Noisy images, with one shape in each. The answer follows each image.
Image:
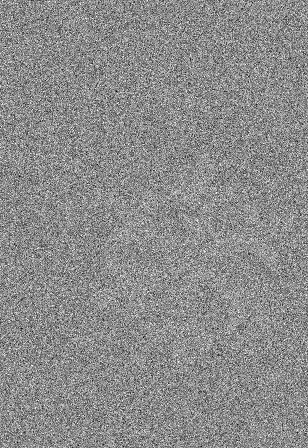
snowflake
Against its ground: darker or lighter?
lighter
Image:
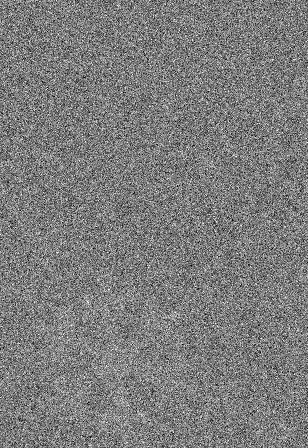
snowflake
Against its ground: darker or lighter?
lighter
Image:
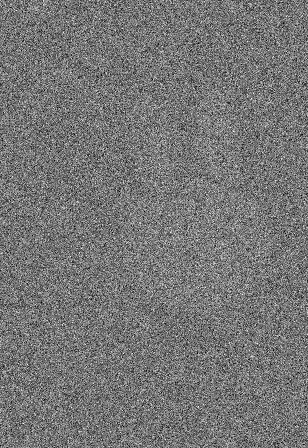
rabbit's head
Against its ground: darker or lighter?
lighter
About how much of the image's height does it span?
half
